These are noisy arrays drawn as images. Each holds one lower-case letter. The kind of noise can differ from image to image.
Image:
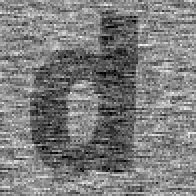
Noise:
streaked along the rows
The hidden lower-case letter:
d
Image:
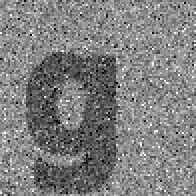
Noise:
heavy tails
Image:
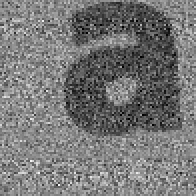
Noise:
rows of uneven size
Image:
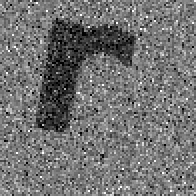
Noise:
heavy tails
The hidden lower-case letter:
r
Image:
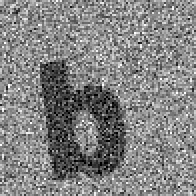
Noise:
independent entries
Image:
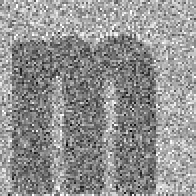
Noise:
low rank plus noise
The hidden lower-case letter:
m
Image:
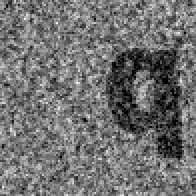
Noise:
blotchy
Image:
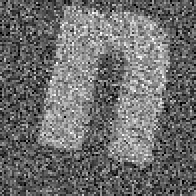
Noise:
low rank plus noise
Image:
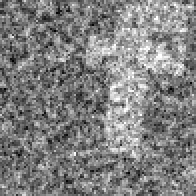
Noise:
blotchy
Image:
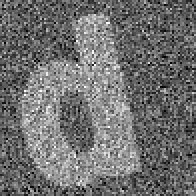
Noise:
low rank plus noise
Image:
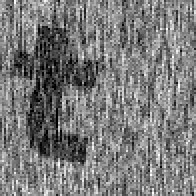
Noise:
streaked along the columns
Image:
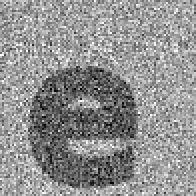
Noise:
low rank plus noise
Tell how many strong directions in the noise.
one
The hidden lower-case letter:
e
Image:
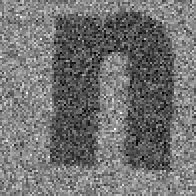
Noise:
independent entries
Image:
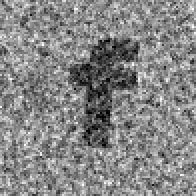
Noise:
blotchy
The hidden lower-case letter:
f
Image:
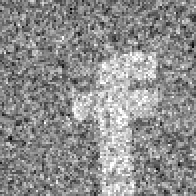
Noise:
blotchy
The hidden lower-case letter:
f
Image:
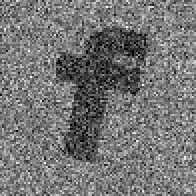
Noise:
low rank plus noise
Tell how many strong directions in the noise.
one
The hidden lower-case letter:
f
